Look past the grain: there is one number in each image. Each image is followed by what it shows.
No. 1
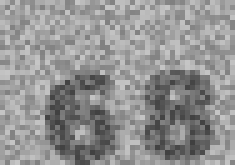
68
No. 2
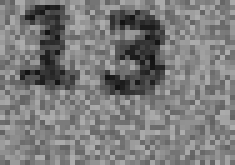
13
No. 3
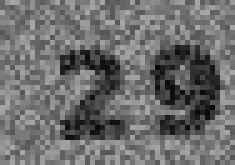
29
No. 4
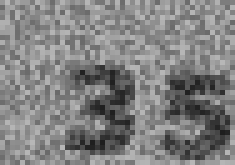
35
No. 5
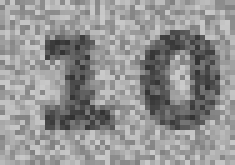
10
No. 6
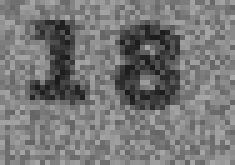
18
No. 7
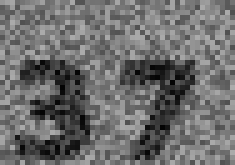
37
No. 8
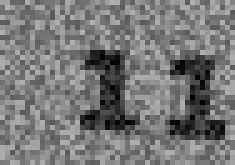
11
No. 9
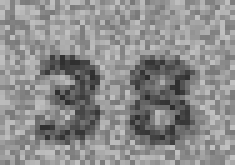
38
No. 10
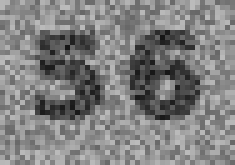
56
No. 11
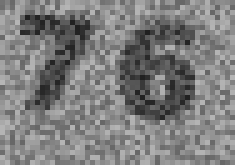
76
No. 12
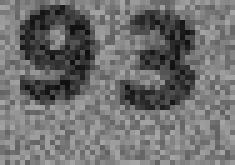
93
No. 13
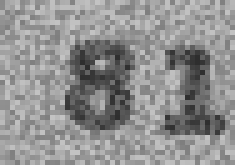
81
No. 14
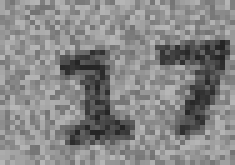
17
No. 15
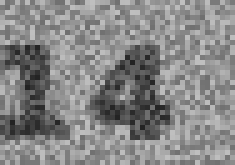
14
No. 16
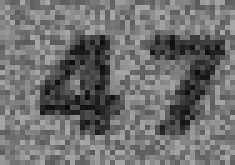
47
